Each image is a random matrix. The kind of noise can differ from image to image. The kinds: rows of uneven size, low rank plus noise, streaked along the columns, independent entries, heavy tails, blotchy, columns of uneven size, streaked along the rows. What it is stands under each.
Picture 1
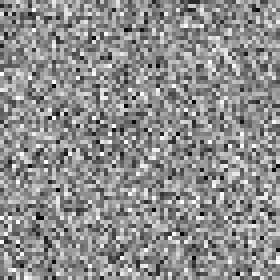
independent entries
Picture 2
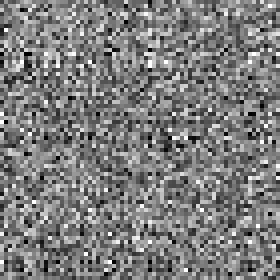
low rank plus noise
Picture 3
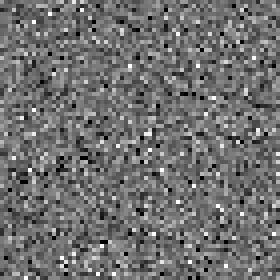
heavy tails
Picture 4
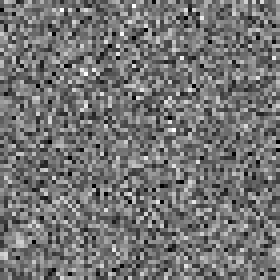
independent entries
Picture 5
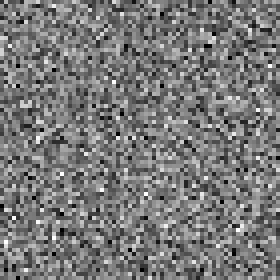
independent entries
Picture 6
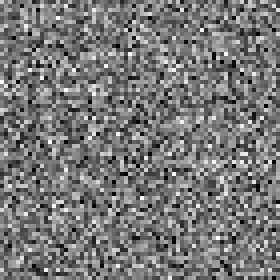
independent entries
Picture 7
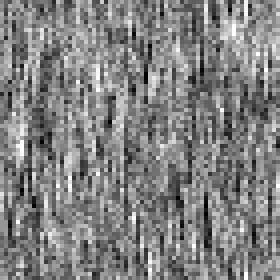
streaked along the columns
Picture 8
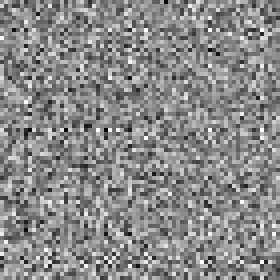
low rank plus noise
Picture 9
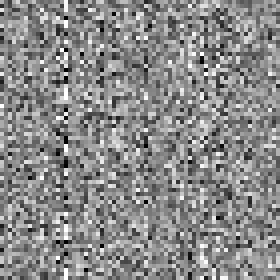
columns of uneven size
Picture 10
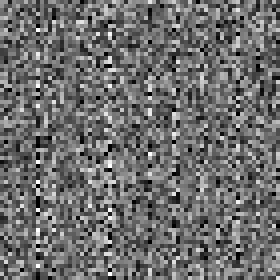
columns of uneven size
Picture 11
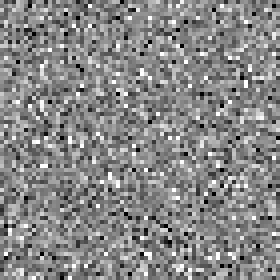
heavy tails
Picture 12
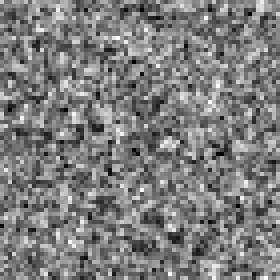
blotchy
